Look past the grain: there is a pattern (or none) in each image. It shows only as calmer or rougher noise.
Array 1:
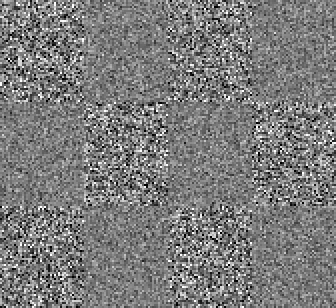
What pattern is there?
a checkerboard
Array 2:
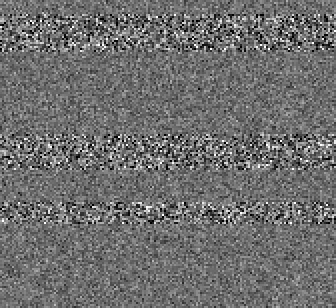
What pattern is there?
bands of rows
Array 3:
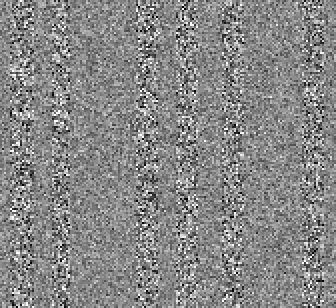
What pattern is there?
bands of columns
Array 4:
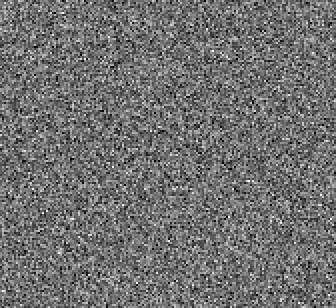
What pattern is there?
only noise
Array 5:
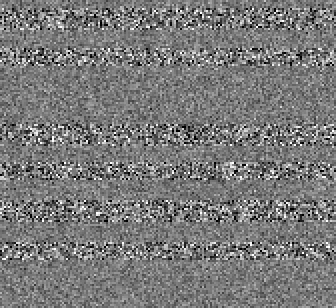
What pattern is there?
bands of rows
